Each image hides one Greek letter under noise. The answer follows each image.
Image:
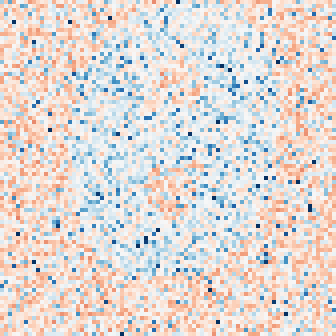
theta
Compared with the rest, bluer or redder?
bluer
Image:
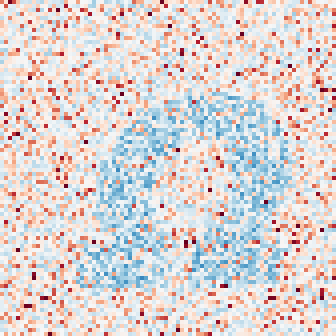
omega
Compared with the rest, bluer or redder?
bluer
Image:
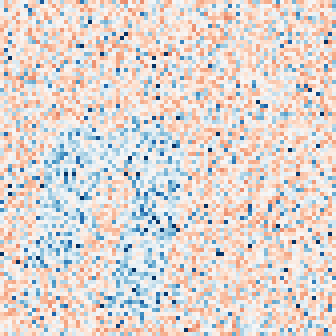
eta
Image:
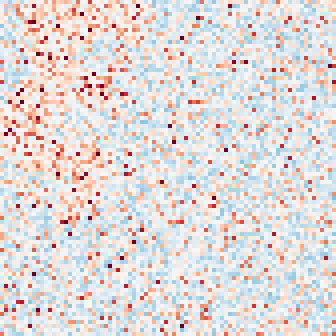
xi
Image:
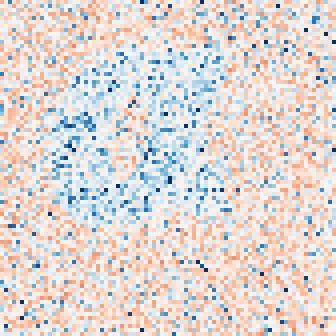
alpha
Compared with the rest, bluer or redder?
bluer
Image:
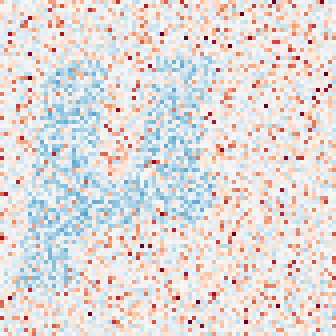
mu
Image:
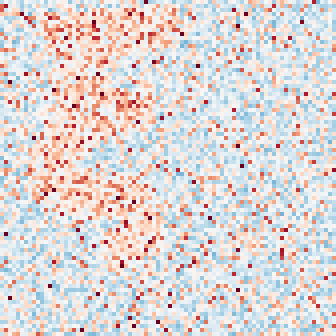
xi
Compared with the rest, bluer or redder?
redder
